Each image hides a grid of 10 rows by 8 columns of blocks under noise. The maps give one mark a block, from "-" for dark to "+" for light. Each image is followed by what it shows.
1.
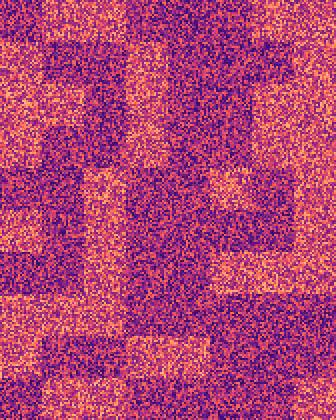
- + + - - - + +
+ - - + - - - +
+ + - + - - + +
+ - - + - - + +
- - + - - + - +
+ - + - - - - +
- - + - - + + +
+ + + - - - - -
+ - - + + - - -
- + + - - - - +
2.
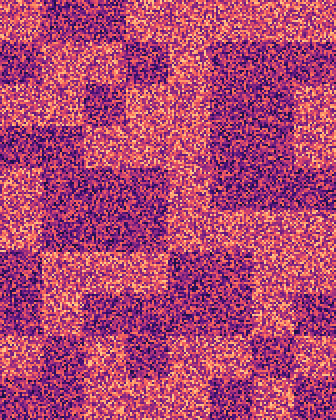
+ - - + + + + +
- + + - + - - -
+ + - + + - - +
- - + + + - - +
+ - - - + - - -
+ - - - + + + +
- + + + - - + +
- + - - - - + -
+ - + - + + - +
- - + + + - + -
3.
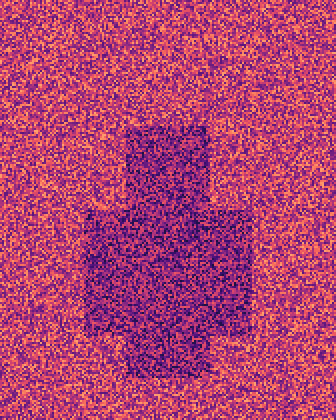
+ + + + + + + +
+ + + + + + + +
+ + + + + + + +
+ + + - - + + +
+ + + - - + + +
+ + - - - - + +
+ + - - - - + +
+ + - - - - + +
+ + + - - + + +
+ + + + + + + +
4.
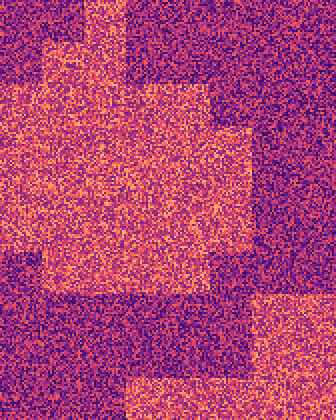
- - + - - - - -
- + + - - - - -
+ + + + + - - -
+ + + + + + - -
+ + + + + + - -
+ + + + + + - -
- + + + + - - -
- - - - - - + +
- - - - - - + +
- - - + + + + +
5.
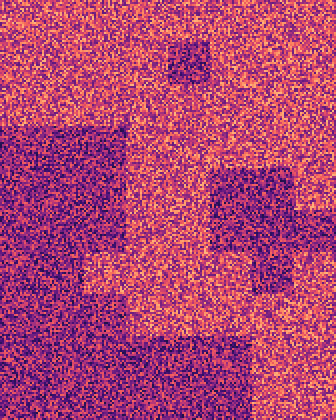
+ + + + + + + +
+ + + + - + + +
+ + + + + + + +
- - - + + + + +
- - - + + - - +
- - - + + - - -
- - + + + + - +
- - - + + + + +
- - - - - - + +
- - - - - - + +
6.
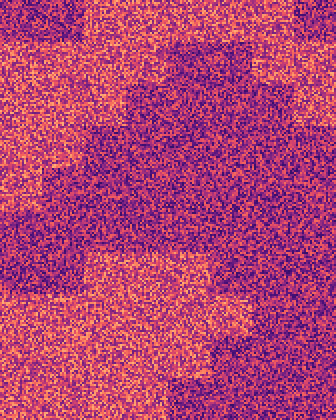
- - + + + + + -
+ + + + - - + +
+ + + - - - - +
+ + - - - - - -
+ - - - - - - -
- - - - - - - -
- - + + + - - -
+ + + + + + - -
+ + + + + - - -
+ + + + - - - -
